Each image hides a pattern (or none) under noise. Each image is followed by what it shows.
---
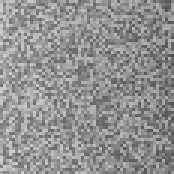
a smooth slope
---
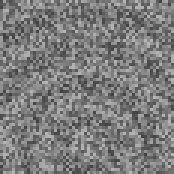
rings round one point
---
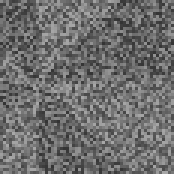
spokes from one point
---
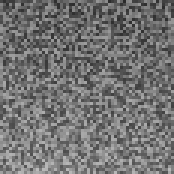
a smooth slope
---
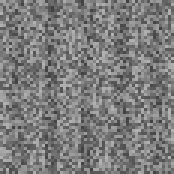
vertical stripes
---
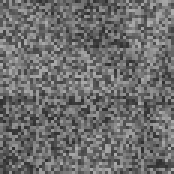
spokes from one point
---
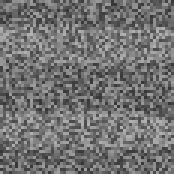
horizontal stripes
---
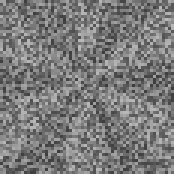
spokes from one point
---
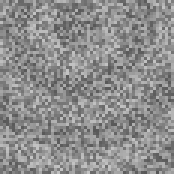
rings round one point
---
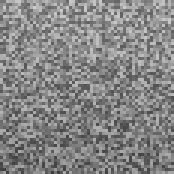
a smooth slope
